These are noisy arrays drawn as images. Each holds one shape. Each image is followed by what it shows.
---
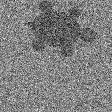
dark turtle
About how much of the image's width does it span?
two thirds
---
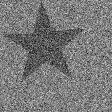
dark star
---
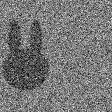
dark rabbit's head
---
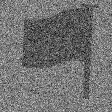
dark flag
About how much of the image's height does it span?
nearly all
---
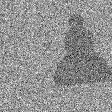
dark chess pawn
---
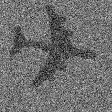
dark airplane
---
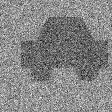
dark car
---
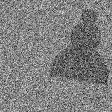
dark chess pawn
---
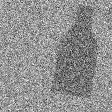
dark bottle
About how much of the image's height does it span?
nearly all
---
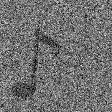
dark musical note
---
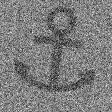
dark anchor
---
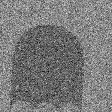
dark ghost
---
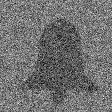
dark bell
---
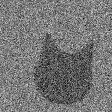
dark cat's head
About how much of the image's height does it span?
two thirds
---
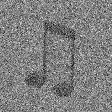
dark pair of musical notes
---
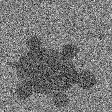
dark turtle
